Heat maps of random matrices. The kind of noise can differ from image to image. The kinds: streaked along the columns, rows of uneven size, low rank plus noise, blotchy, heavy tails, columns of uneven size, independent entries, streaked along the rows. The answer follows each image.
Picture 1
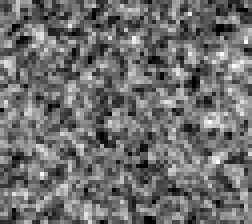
blotchy
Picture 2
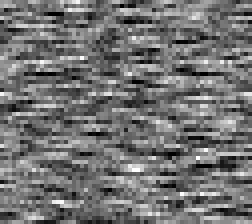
streaked along the rows
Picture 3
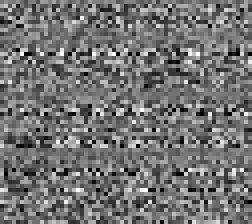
rows of uneven size
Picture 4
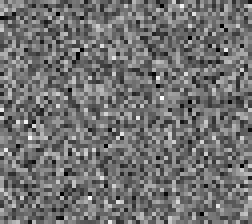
independent entries
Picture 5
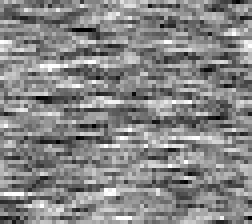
streaked along the rows
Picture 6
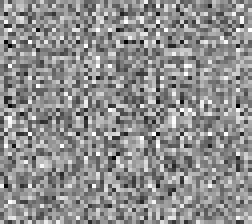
low rank plus noise
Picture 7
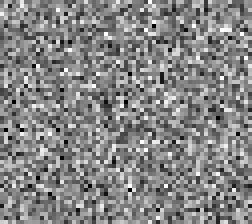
independent entries
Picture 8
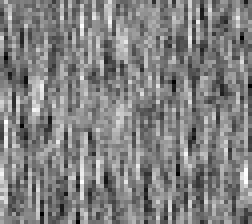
streaked along the columns
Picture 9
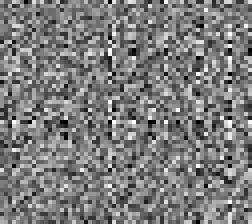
low rank plus noise
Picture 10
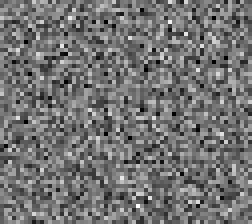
independent entries
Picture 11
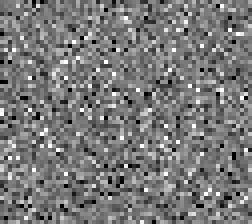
heavy tails
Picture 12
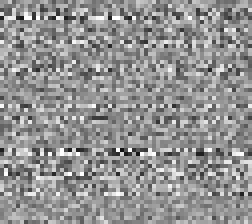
rows of uneven size
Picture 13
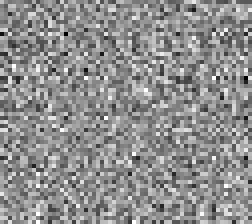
low rank plus noise
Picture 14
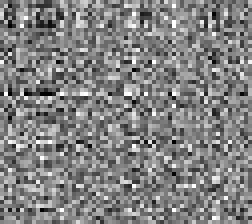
low rank plus noise
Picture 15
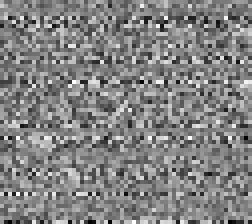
rows of uneven size
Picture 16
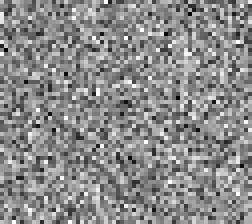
independent entries
